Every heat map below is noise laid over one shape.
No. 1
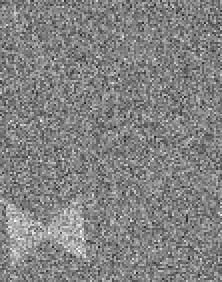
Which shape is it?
bow tie
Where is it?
bottom left
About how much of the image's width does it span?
a third
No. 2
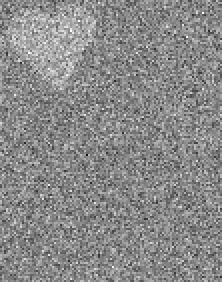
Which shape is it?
heart
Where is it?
top left
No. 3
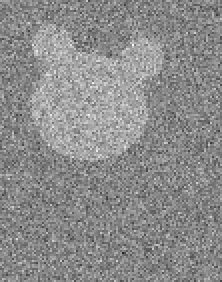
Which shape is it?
bear's head
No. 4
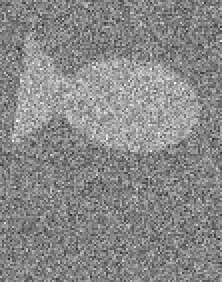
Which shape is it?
fish
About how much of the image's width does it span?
nearly all
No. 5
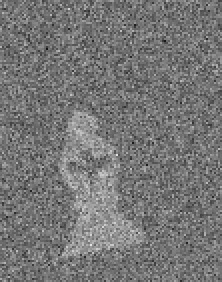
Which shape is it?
chess bishop
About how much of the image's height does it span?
half
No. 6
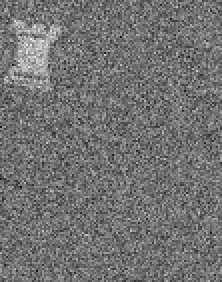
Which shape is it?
chess rook
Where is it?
top left
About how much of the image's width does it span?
a quarter
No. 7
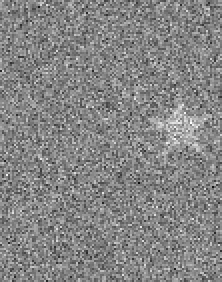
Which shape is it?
star
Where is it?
middle right
